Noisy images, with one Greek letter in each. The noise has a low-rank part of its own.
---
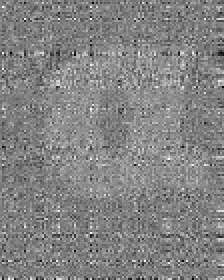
alpha
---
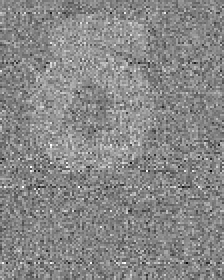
delta
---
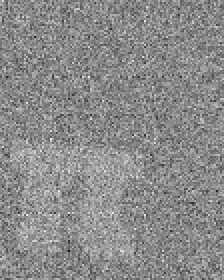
pi
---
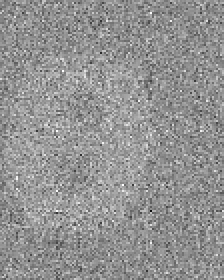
theta
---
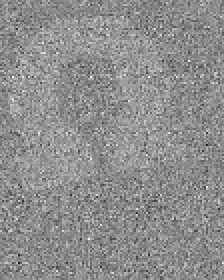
omega
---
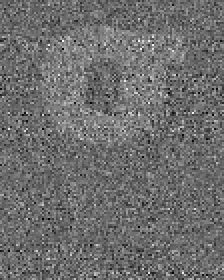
sigma
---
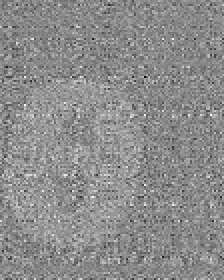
theta
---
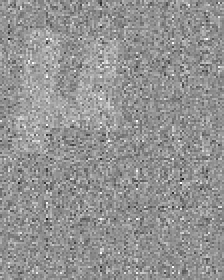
mu
